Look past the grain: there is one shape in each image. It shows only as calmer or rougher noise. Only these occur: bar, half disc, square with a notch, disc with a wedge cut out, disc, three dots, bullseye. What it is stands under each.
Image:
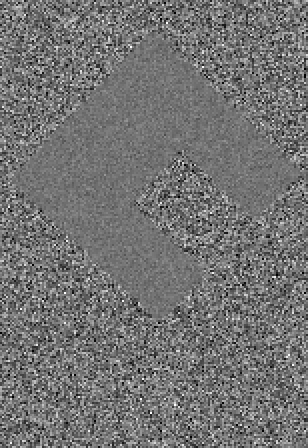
square with a notch
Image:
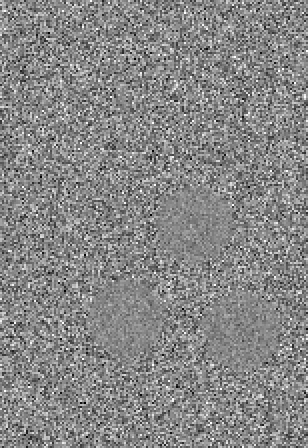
three dots
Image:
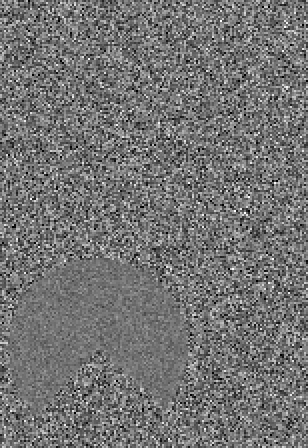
disc with a wedge cut out
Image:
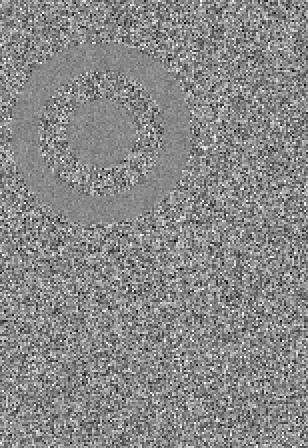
bullseye
